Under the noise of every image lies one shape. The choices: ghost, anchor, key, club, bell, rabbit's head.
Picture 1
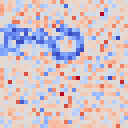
key
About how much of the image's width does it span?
two thirds
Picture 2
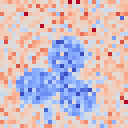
club
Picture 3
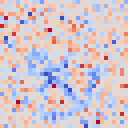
anchor
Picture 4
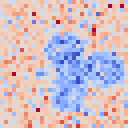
club
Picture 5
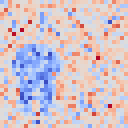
rabbit's head
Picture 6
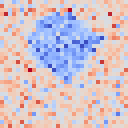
ghost
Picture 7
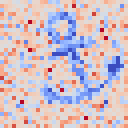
anchor
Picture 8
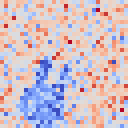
rabbit's head
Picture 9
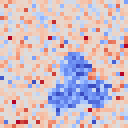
club
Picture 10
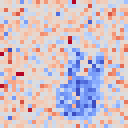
rabbit's head
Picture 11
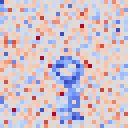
key
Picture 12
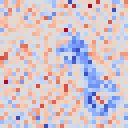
key
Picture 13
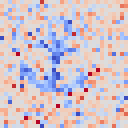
anchor
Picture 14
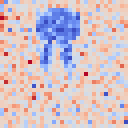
rabbit's head
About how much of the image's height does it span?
half
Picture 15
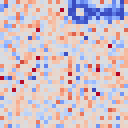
key
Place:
top right
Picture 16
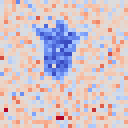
bell
